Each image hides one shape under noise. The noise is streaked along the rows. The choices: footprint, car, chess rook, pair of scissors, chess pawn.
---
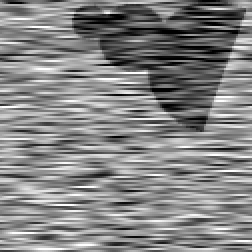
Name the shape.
chess pawn
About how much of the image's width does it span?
two thirds
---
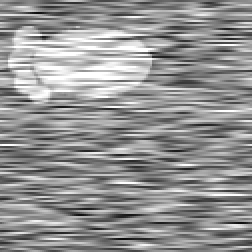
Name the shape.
footprint
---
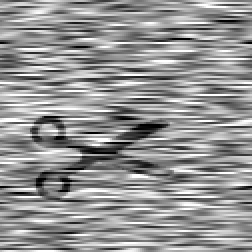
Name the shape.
pair of scissors
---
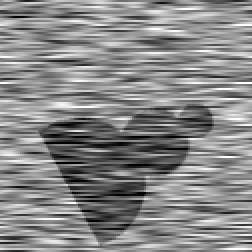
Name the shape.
chess pawn
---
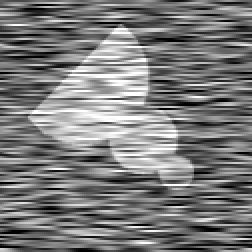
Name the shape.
chess pawn
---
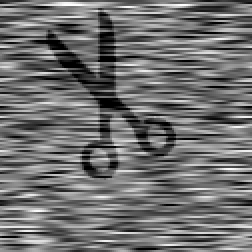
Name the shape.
pair of scissors
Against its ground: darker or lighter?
darker
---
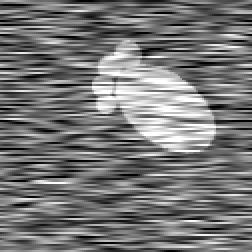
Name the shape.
footprint
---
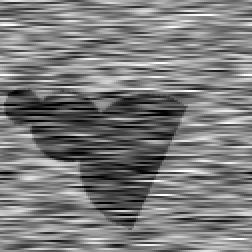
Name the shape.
chess pawn
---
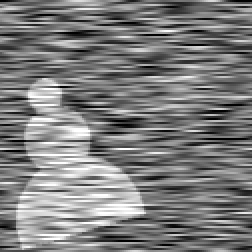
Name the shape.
chess pawn
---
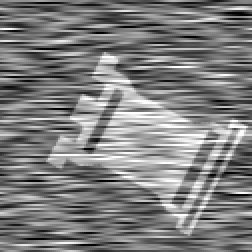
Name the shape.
chess rook
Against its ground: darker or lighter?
lighter
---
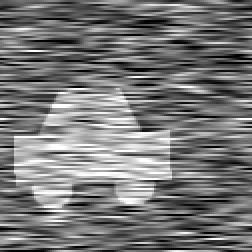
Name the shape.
car
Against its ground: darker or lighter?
lighter
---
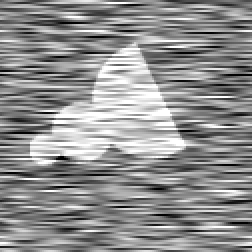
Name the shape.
chess pawn
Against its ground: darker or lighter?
lighter
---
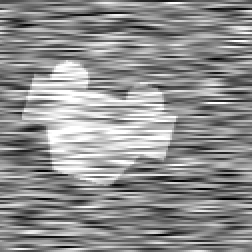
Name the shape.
car
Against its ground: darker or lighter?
lighter
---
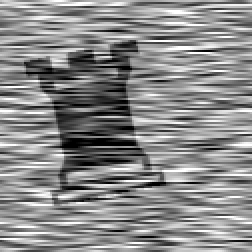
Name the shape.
chess rook
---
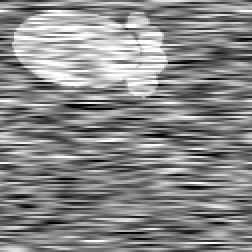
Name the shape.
footprint
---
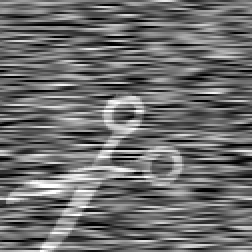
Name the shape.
pair of scissors
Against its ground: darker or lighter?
lighter
